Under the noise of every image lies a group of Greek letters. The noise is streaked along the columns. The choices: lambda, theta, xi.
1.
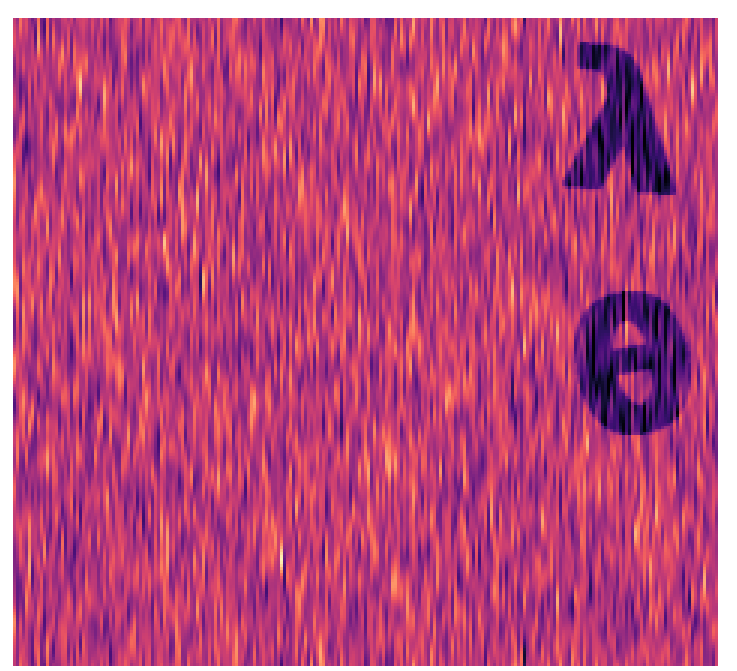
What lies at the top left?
nothing
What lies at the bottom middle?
nothing
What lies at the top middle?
nothing
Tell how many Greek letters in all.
2
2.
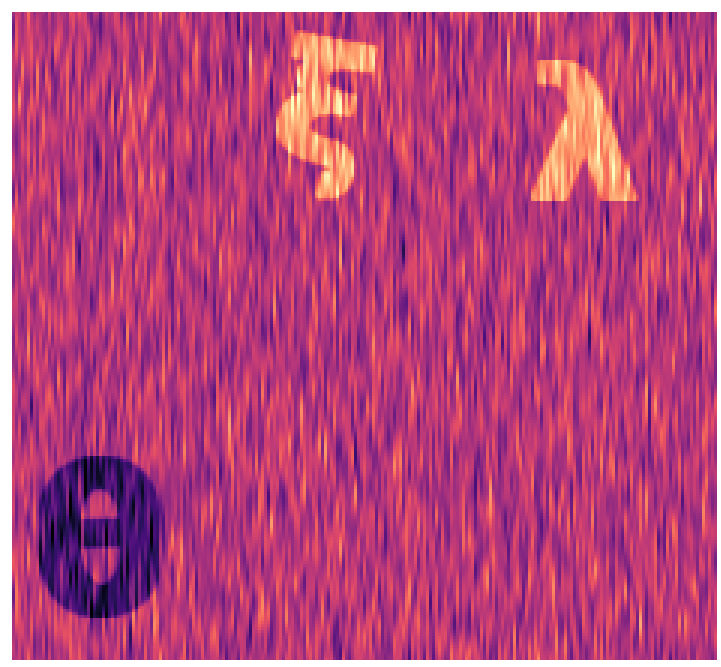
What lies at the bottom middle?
nothing
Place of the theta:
bottom left
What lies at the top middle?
xi
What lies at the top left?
nothing
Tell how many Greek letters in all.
3
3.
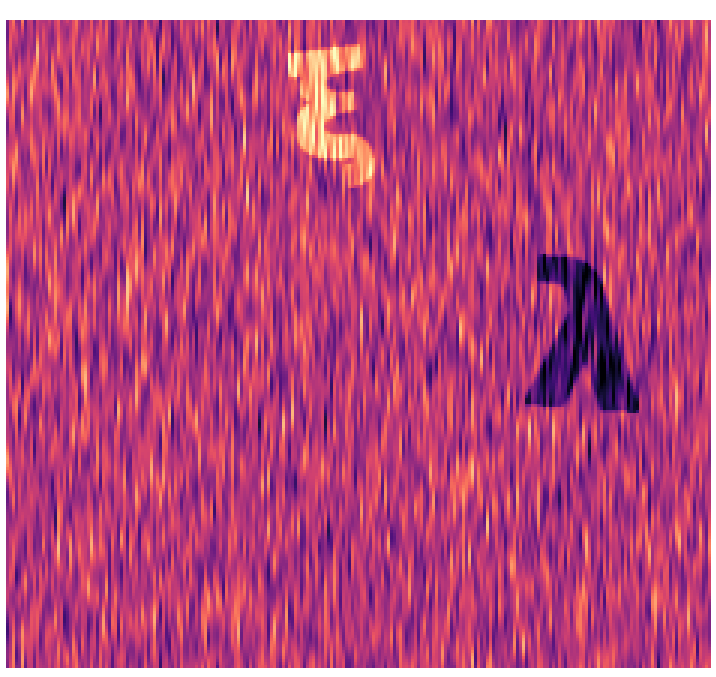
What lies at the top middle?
xi
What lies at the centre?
nothing
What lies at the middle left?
nothing
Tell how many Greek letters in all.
2
